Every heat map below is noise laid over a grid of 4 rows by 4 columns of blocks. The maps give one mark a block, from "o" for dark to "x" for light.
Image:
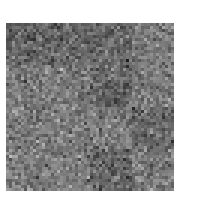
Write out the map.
o o o x
x x o x
x x x o
x x o x
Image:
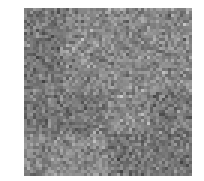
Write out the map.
o x x x
o x x x
o o x o
x x o o
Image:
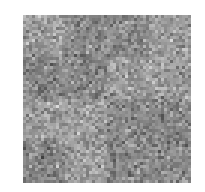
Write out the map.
x o o x
o o x x
x x o o
o x o o
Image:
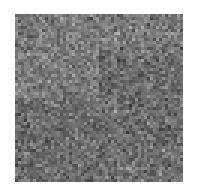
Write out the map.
x x x x
x x o o
o o o o
o o o o
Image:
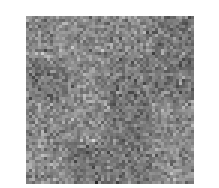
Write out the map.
x x x o
o x o o
x x o x
x o o x
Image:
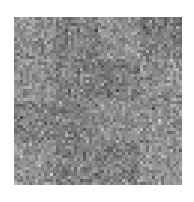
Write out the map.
x o x o
x o o x
o o x x
x o o x
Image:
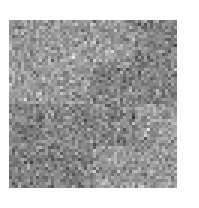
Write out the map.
x x x o
x x o o
o o o x
o o x x
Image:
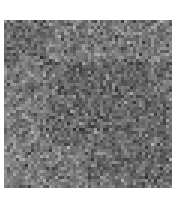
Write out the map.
o x x x
x o o o
x o o o
x x o o
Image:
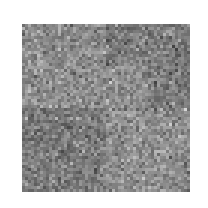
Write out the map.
x x o o
x x x o
o o x x
o o x x
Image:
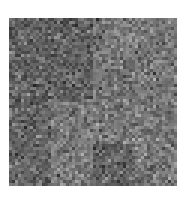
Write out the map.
o o x x
o o x x
o x x x
o x o x
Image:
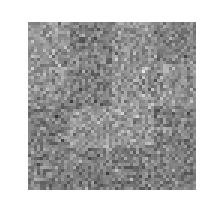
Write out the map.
x o x o
x o x x
o x x o
o o o o
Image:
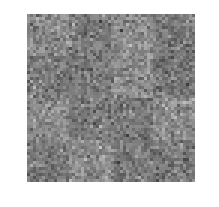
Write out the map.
x o x o
o o x o
x o o x
o x o o
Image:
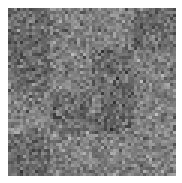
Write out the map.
o x x o
o x o x
x o o x
o x x x
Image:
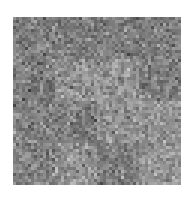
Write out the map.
o o o o
o x x o
o o x x
o x o x
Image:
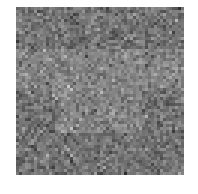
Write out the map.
o o o o
x x x x
o x x o
o o o o
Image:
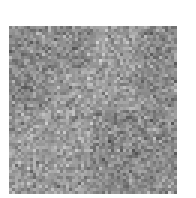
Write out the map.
o o x o
o x x o
x x o o
x x o o
